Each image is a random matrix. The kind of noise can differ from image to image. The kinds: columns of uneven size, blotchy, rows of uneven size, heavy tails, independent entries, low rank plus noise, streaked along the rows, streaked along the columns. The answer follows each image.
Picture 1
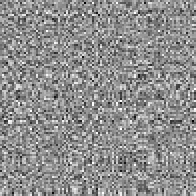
low rank plus noise
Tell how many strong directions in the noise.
three or four
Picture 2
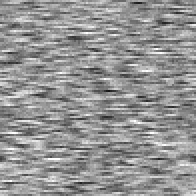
streaked along the rows
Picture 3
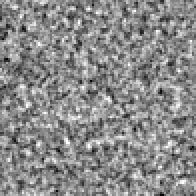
blotchy
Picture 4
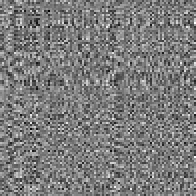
low rank plus noise
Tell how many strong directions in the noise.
three or four
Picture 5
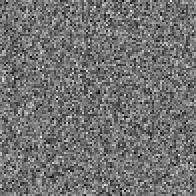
independent entries
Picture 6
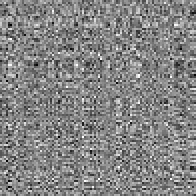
low rank plus noise
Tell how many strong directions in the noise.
three or four
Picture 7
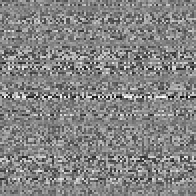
rows of uneven size
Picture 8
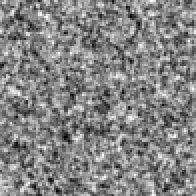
blotchy
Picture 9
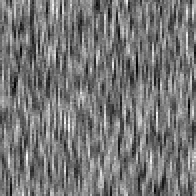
streaked along the columns
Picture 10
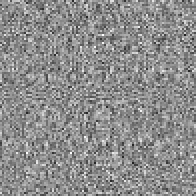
low rank plus noise
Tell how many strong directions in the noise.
five to eight
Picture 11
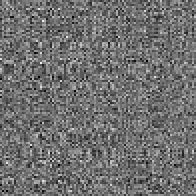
low rank plus noise
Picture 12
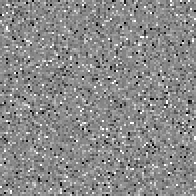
heavy tails
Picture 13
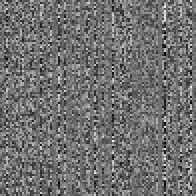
columns of uneven size
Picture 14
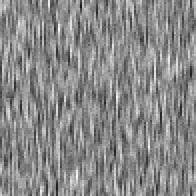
streaked along the columns
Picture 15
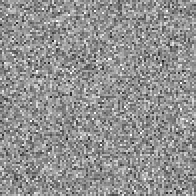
independent entries
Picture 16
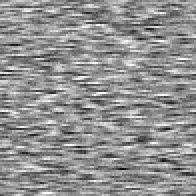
streaked along the rows
